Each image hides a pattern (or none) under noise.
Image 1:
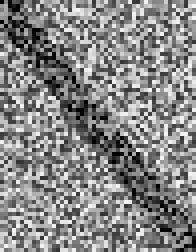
a diagonal band
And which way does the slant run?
top left to bottom right
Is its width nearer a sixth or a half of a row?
a sixth
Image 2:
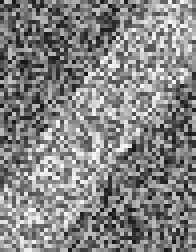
a diagonal band
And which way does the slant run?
bottom left to top right
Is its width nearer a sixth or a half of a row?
a half
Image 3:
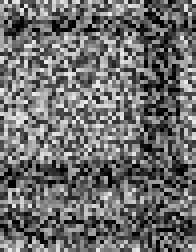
bands of rows crossing bands of columns
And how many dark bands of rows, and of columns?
3 and 1
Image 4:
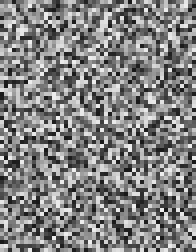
only noise
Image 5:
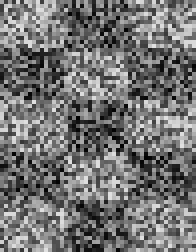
a checkerboard
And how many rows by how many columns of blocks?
5 by 3
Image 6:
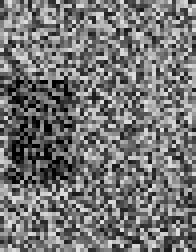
one block
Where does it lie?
middle left
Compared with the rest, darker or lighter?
darker
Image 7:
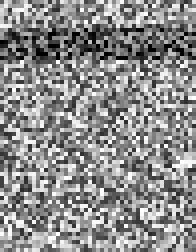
one band of rows
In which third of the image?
top
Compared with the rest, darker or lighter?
darker
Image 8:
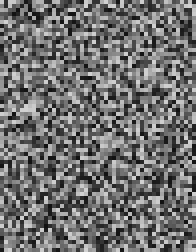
only noise
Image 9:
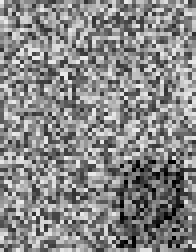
one block
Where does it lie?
bottom right
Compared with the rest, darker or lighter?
darker
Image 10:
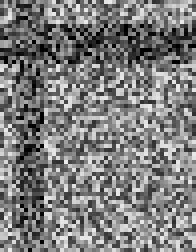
bands of rows crossing bands of columns
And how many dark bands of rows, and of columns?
1 and 1
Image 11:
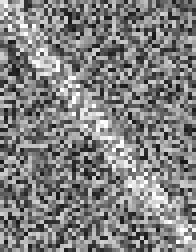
a diagonal band
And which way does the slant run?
top left to bottom right
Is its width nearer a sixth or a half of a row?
a sixth
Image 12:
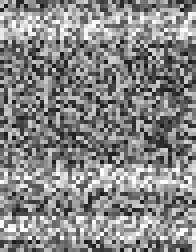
bands of rows
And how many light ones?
3
